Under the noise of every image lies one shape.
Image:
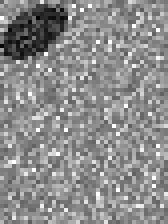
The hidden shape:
ellipse
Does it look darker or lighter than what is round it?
darker
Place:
top left
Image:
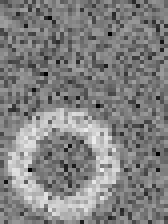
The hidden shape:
ring
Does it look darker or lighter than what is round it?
lighter
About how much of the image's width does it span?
two thirds
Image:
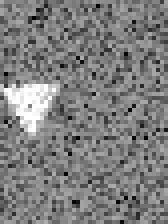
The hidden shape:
triangle
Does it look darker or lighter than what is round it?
lighter
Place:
middle left
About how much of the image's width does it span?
a third
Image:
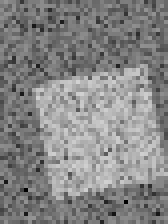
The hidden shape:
square
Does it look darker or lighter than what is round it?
lighter
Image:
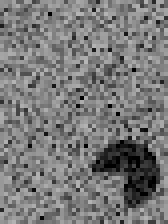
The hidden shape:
disc with a wedge cut out
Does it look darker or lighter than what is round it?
darker
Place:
bottom right
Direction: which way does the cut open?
down and left
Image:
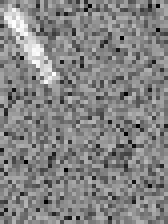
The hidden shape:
bar
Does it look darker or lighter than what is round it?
lighter
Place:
top left
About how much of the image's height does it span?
a third
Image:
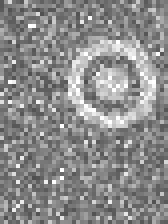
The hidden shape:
bullseye
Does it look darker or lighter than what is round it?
lighter
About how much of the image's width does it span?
half
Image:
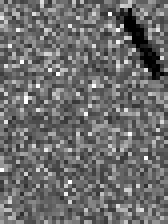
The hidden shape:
bar
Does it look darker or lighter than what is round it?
darker
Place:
top right
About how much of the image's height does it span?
a third
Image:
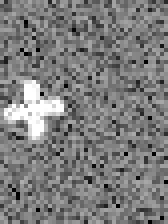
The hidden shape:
cross
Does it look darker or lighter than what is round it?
lighter
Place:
middle left
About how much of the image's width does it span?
a third
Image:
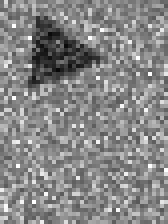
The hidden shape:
triangle
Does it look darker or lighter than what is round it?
darker
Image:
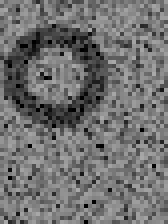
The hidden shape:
ring
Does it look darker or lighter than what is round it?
darker
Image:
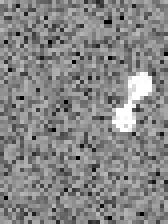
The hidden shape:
dumbbell
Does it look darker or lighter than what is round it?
lighter
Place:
middle right
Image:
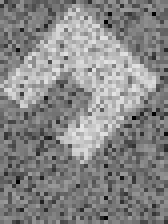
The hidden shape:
square with a notch
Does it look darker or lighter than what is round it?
lighter
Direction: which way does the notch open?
down and left
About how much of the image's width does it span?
nearly all
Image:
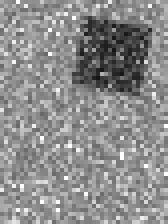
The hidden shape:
square
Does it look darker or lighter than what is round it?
darker
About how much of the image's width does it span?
half
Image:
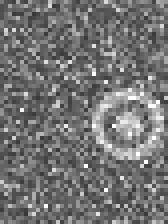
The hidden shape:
bullseye
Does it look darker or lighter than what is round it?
lighter
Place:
middle right
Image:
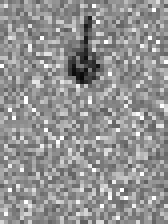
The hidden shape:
lollipop
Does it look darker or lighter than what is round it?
darker
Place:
top middle
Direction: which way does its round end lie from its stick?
down
